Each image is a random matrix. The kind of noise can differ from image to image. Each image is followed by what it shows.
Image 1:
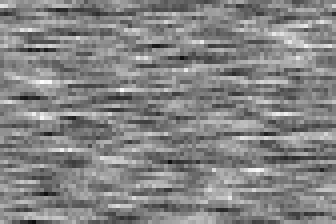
streaked along the rows
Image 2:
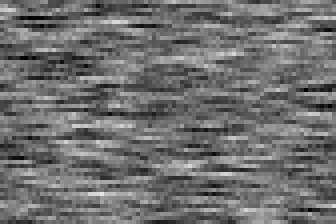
streaked along the rows
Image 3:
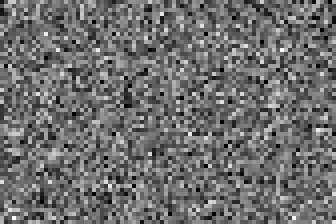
independent entries
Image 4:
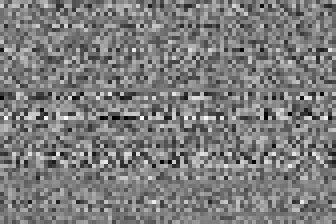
rows of uneven size
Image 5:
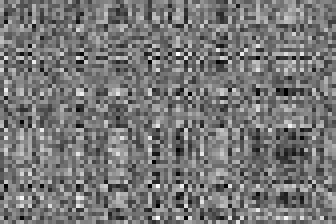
low rank plus noise
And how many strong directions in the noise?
one
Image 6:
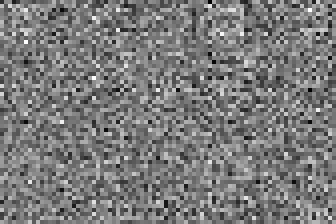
low rank plus noise
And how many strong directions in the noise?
five to eight
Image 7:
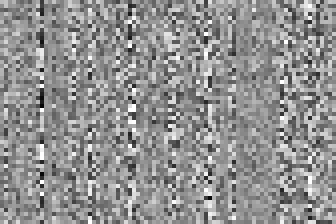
columns of uneven size
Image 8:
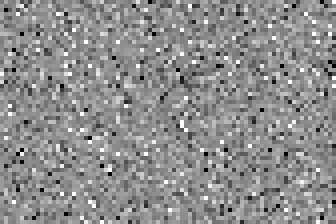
heavy tails
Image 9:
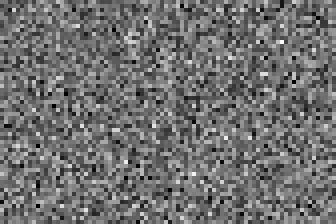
independent entries
